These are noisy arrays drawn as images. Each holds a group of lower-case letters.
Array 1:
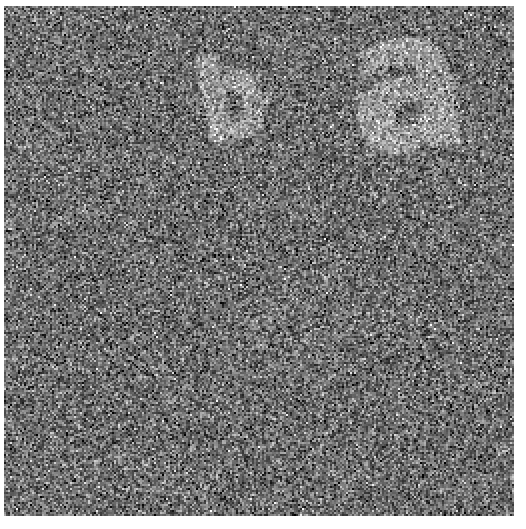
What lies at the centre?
nothing
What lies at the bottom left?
nothing
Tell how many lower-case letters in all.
2
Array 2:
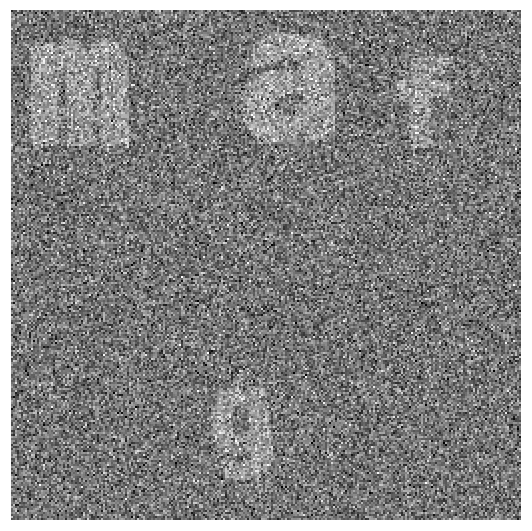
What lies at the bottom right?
nothing
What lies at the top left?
m
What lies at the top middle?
a
